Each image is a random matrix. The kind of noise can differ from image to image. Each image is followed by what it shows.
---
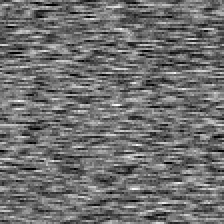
streaked along the rows
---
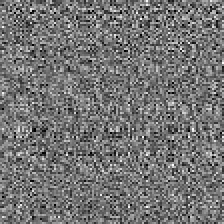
low rank plus noise
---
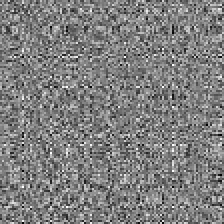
low rank plus noise
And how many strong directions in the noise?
three or four
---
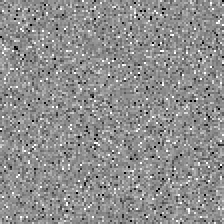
heavy tails
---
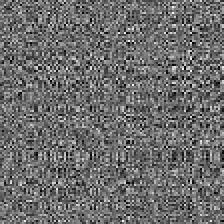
low rank plus noise
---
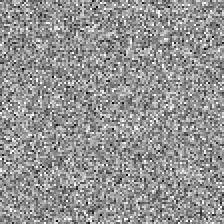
independent entries
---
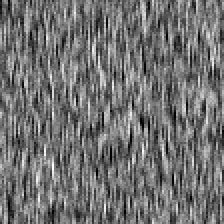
streaked along the columns
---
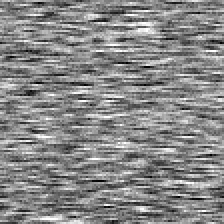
streaked along the rows
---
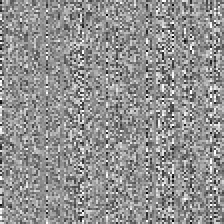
columns of uneven size
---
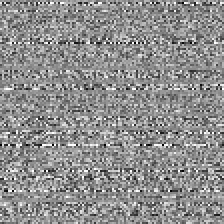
rows of uneven size
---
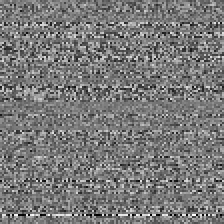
rows of uneven size
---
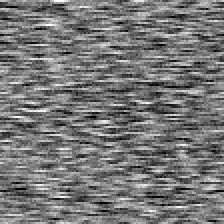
streaked along the rows
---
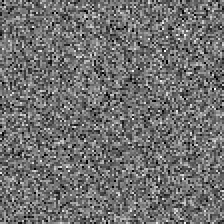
independent entries
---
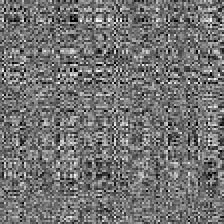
low rank plus noise
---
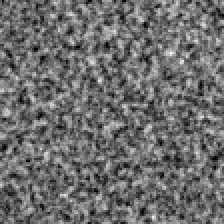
blotchy
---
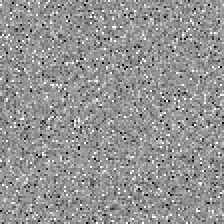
heavy tails
